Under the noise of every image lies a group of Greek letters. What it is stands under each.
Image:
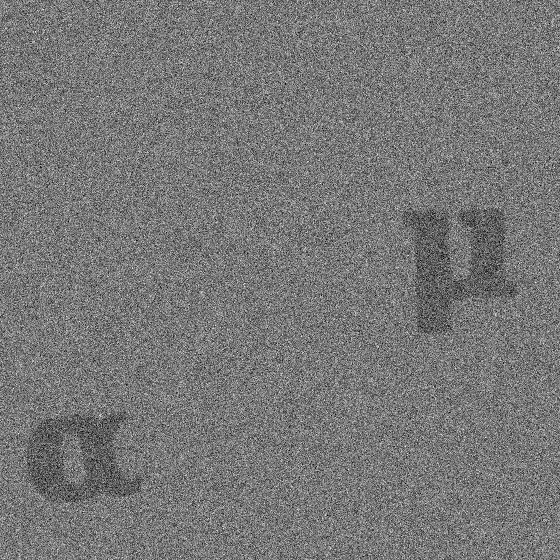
middle right: dark mu; bottom left: dark alpha
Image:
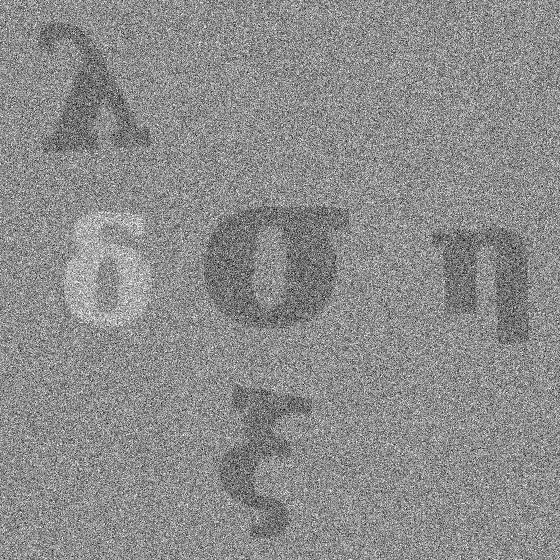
top left: dark lambda; middle left: light delta; centre: dark sigma; middle right: dark eta; bottom middle: dark xi
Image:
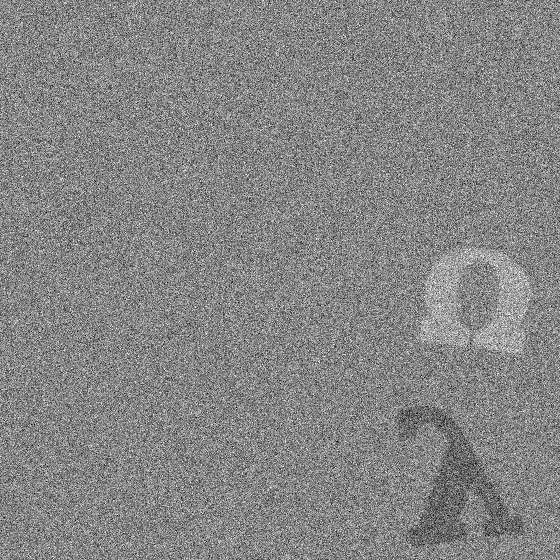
middle right: light omega; bottom right: dark lambda
